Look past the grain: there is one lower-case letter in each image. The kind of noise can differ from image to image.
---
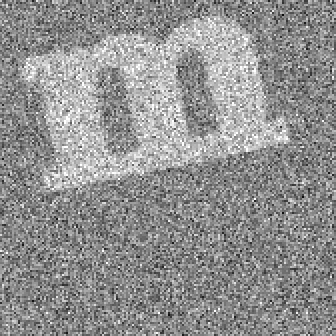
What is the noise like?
low rank plus noise
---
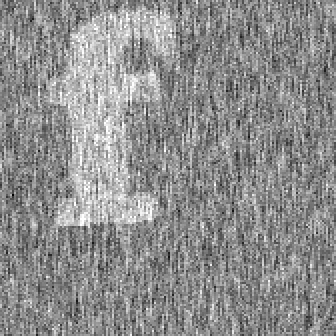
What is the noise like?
streaked along the columns
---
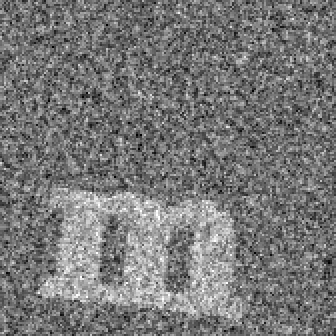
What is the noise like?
blotchy
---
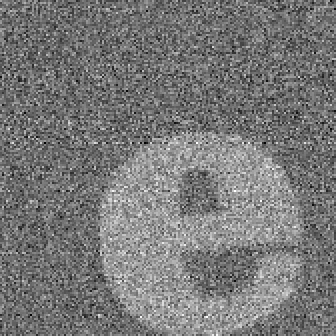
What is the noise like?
rows of uneven size
